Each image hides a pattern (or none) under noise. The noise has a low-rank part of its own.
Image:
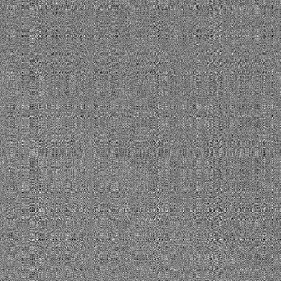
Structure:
a sharp edge
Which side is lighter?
bottom left
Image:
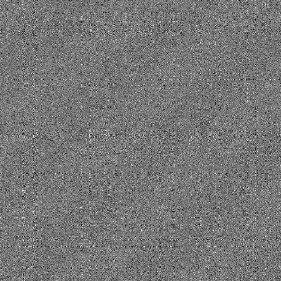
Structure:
diagonal stripes
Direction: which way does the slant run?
bottom left to top right
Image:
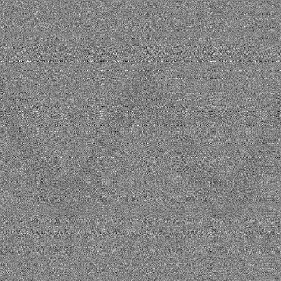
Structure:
a wavy band
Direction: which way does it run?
left to right
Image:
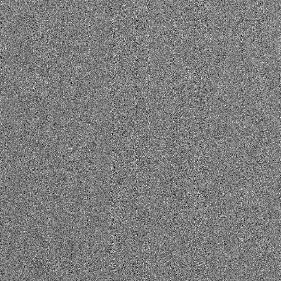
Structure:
a smooth slope
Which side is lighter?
top right
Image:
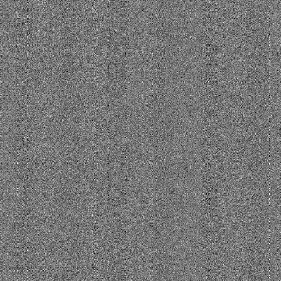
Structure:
vertical stripes
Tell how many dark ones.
6
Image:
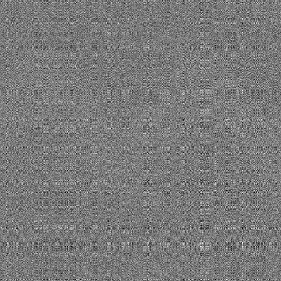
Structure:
a wavy band
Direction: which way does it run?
left to right
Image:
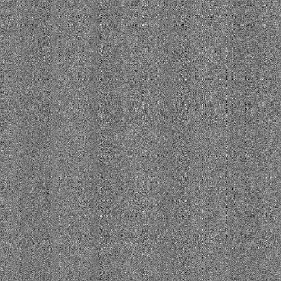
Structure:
vertical stripes
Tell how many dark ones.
4
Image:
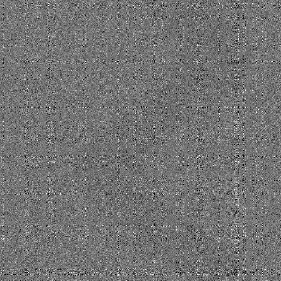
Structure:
a wavy band
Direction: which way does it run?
top to bottom
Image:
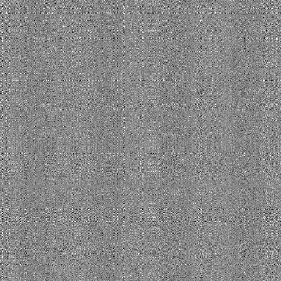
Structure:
vertical stripes
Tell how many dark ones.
4
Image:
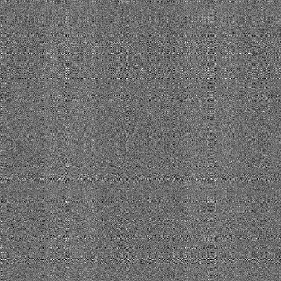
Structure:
vertical stripes
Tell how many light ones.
2
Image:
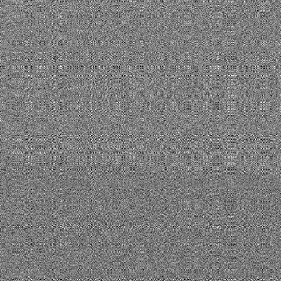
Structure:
a sharp edge
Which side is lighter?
top
